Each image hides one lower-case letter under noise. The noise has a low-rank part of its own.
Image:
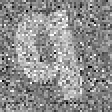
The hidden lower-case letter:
q
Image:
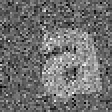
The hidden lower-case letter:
a
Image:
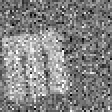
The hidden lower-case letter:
m
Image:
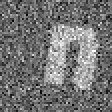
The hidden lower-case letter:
n
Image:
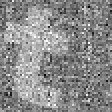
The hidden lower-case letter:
t
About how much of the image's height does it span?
nearly all
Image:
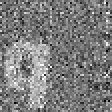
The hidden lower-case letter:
q
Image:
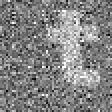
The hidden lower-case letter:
t
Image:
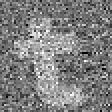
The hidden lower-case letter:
t
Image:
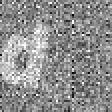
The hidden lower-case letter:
d
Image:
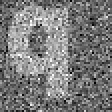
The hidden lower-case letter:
q
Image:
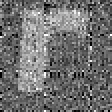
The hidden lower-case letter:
r
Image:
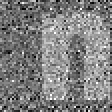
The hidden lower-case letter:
n
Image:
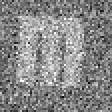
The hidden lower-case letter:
m
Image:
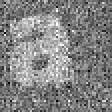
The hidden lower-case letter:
a
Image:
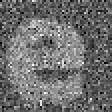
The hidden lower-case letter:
e
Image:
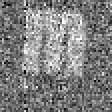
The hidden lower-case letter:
m
